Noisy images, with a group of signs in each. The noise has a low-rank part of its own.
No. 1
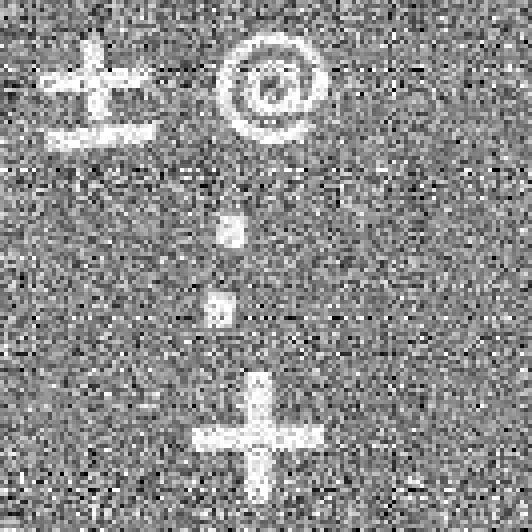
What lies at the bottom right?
nothing
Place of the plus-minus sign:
top left
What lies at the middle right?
nothing
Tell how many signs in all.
4
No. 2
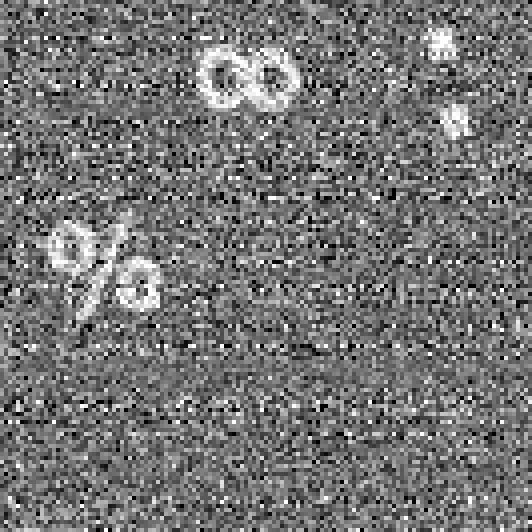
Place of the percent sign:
middle left
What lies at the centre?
nothing
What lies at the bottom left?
nothing
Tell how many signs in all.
3
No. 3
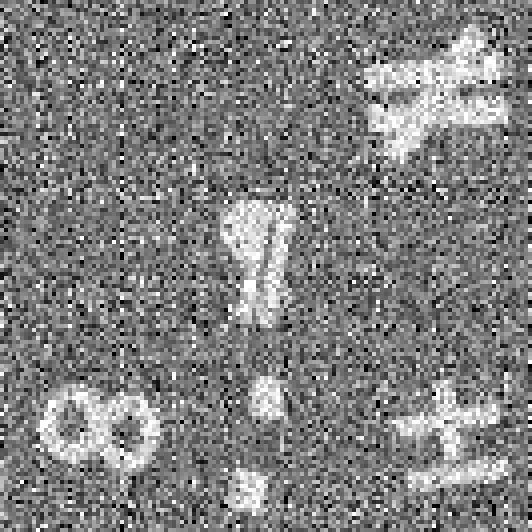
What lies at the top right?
not-equal sign
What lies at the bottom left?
infinity sign
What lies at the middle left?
nothing
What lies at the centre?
pilcrow
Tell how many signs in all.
5
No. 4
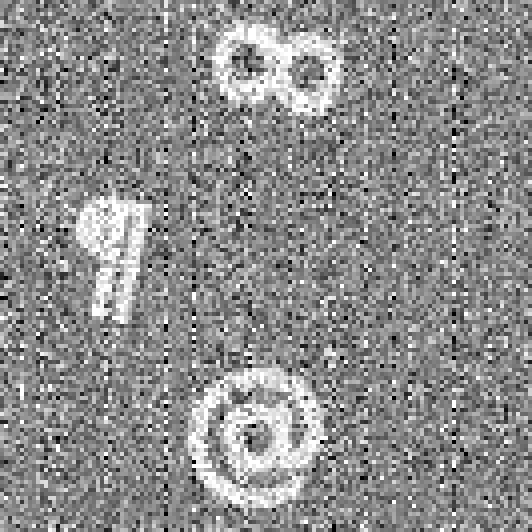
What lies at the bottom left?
nothing
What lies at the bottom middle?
at sign
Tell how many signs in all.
3
